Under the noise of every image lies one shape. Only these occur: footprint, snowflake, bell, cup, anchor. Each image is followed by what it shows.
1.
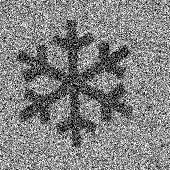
snowflake
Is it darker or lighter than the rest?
darker
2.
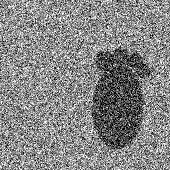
footprint
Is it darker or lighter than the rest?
darker
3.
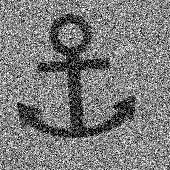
anchor
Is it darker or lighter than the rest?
darker
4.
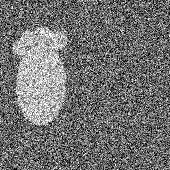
footprint
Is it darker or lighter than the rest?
lighter
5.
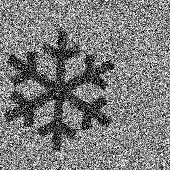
snowflake
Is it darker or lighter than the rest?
darker
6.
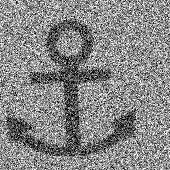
anchor
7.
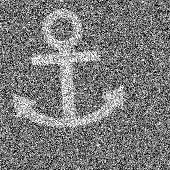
anchor
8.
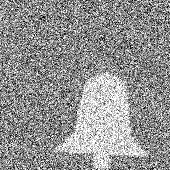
bell
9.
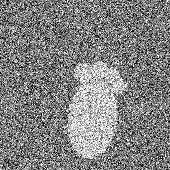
footprint
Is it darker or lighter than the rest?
lighter
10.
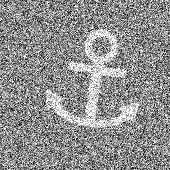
anchor
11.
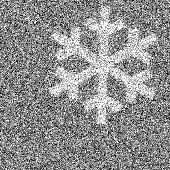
snowflake
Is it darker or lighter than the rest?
lighter
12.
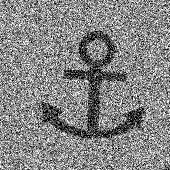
anchor
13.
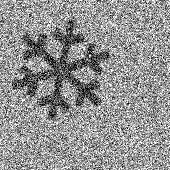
snowflake
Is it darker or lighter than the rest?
darker
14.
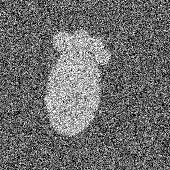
footprint
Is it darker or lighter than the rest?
lighter
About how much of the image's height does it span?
two thirds
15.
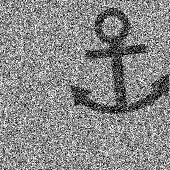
anchor
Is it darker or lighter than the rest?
darker
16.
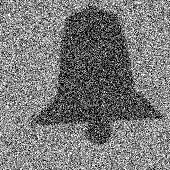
bell
